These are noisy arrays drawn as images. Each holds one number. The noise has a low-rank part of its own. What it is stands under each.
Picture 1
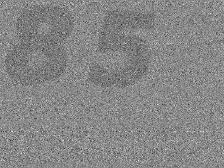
85
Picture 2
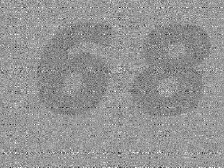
68
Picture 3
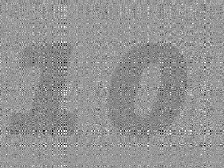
10
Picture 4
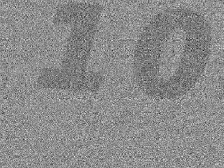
10
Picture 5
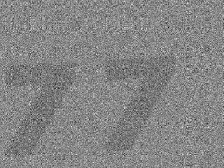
77
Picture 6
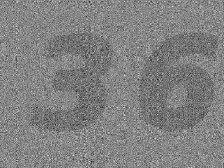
36
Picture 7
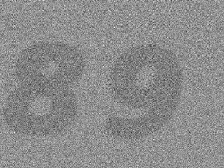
89
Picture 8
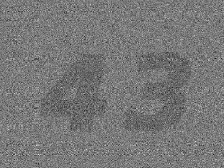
43
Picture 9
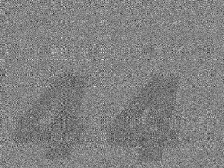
44
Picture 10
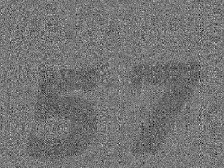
57
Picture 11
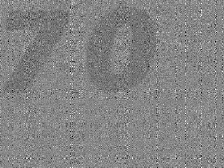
70
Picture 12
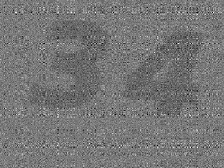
34
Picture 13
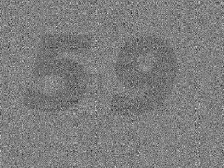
59
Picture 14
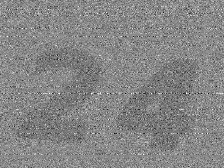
24
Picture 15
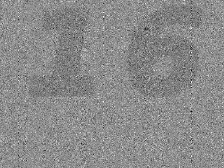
16
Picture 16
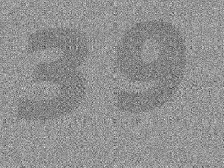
39
